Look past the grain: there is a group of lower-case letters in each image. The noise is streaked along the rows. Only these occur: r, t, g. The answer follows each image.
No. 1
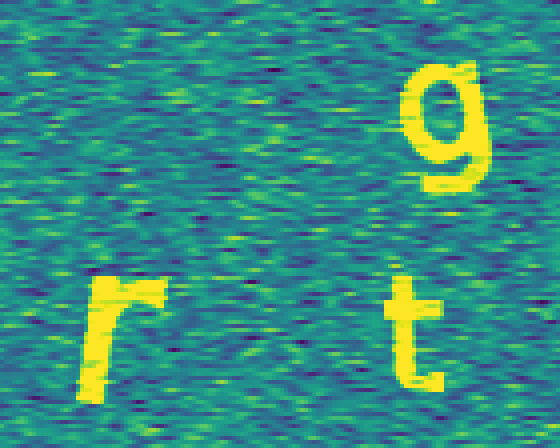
top right: light g; bottom left: light r; bottom right: light t
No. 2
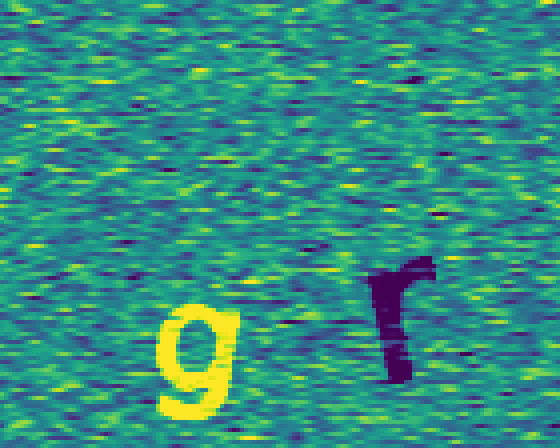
bottom left: light g; bottom right: dark r
